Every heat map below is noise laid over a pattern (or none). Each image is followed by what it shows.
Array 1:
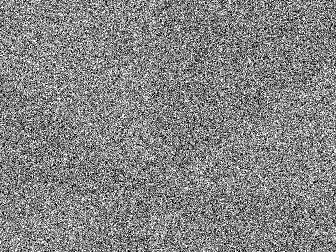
spokes from one point
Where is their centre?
bottom middle
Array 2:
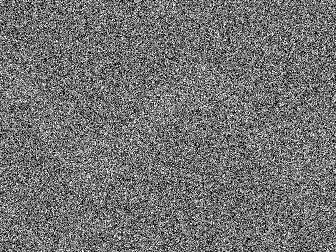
a wavy band
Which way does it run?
left to right
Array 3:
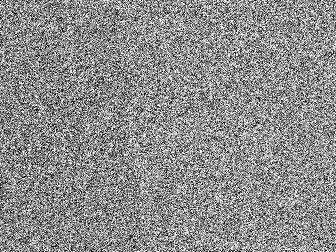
a sharp edge
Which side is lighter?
right
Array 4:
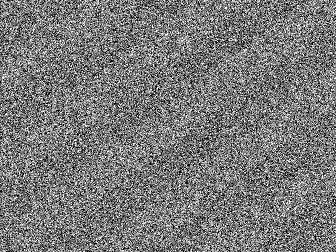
diagonal stripes
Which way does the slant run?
bottom left to top right
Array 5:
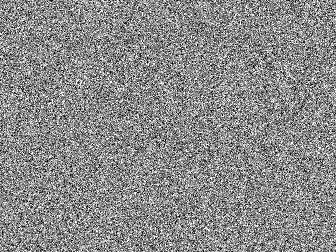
only noise
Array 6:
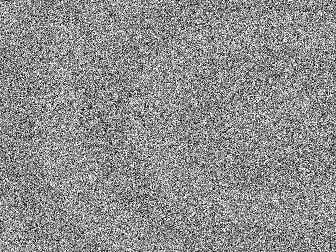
rings round one point
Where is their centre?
middle right
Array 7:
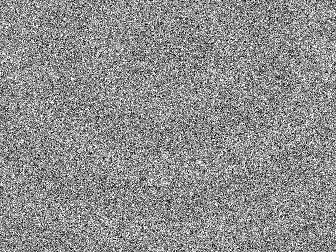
rings round one point
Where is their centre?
top middle
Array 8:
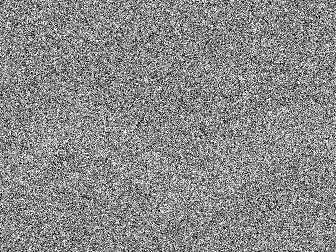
a wavy band
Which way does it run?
left to right
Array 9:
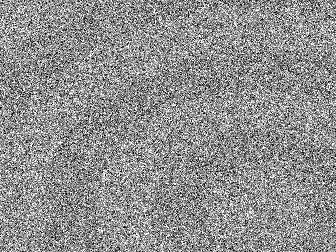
rings round one point
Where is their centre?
bottom right
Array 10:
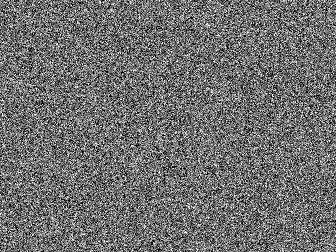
only noise
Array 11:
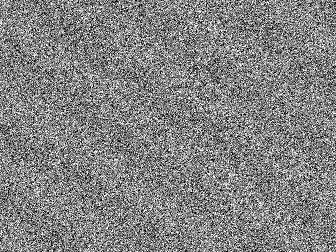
diagonal stripes
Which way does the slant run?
top left to bottom right
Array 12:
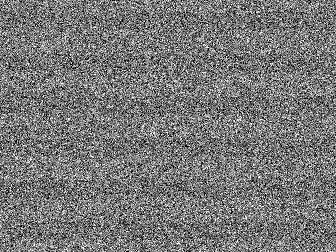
horizontal stripes
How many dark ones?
6
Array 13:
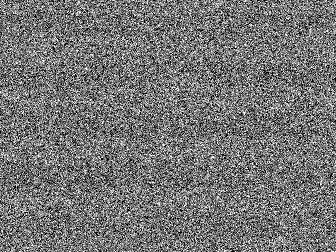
horizontal stripes
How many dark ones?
5
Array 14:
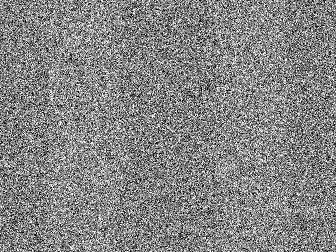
vertical stripes
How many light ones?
2
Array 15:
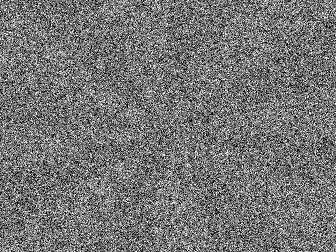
spokes from one point
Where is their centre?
centre
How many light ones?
8
